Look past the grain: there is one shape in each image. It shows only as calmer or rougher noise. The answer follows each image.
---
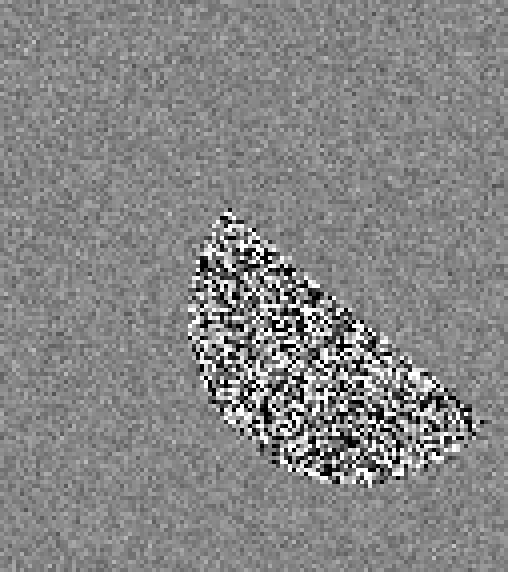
half disc
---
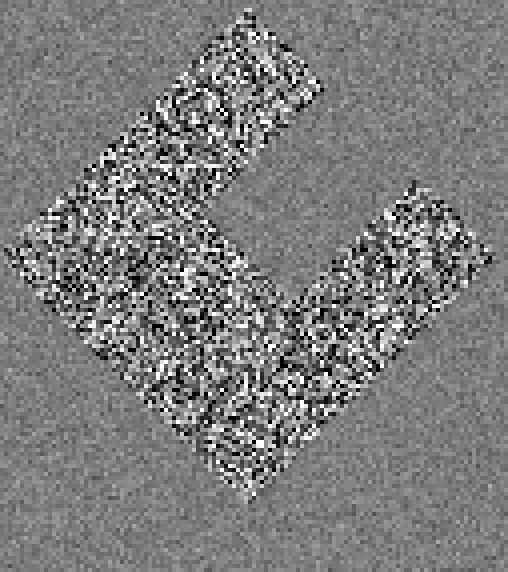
square with a notch
